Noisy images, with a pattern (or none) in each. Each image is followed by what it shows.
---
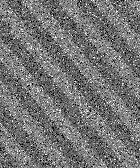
diagonal stripes
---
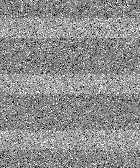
horizontal stripes
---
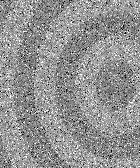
rings round one point
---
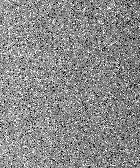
a smooth slope
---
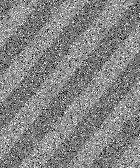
diagonal stripes
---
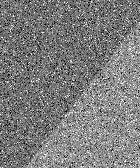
a sharp edge
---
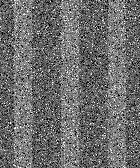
vertical stripes
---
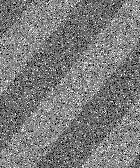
diagonal stripes
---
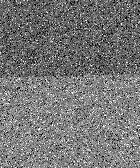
a sharp edge
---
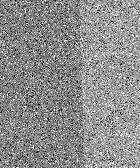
a sharp edge
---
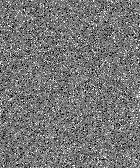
only noise
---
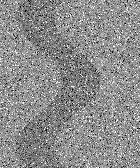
a wavy band
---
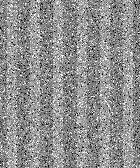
vertical stripes
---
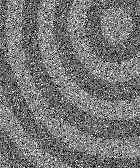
rings round one point
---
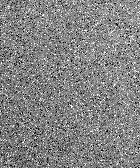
a smooth slope
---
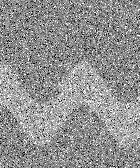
a wavy band
